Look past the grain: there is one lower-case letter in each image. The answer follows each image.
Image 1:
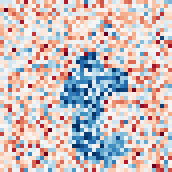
blue t
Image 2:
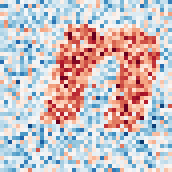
red n
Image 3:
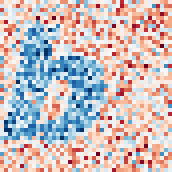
blue b
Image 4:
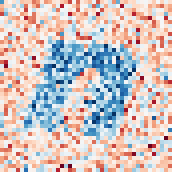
blue n
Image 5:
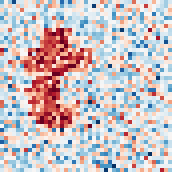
red t
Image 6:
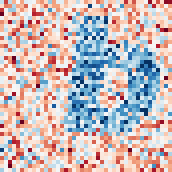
blue b
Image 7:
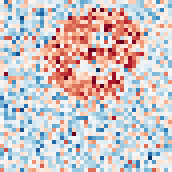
red e
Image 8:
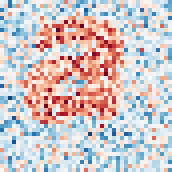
red a
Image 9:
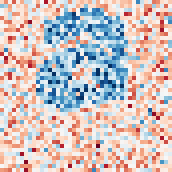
blue a
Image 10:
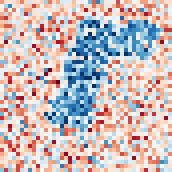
blue r
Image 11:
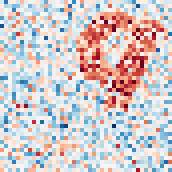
red q
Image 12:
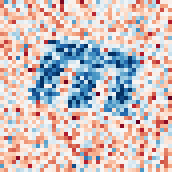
blue m
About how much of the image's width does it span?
two thirds
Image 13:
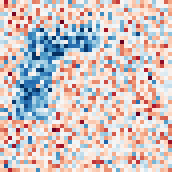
blue r
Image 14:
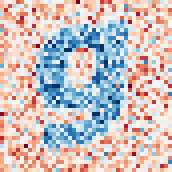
blue g
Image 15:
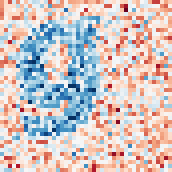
blue g
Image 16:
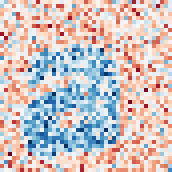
blue a
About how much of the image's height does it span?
two thirds
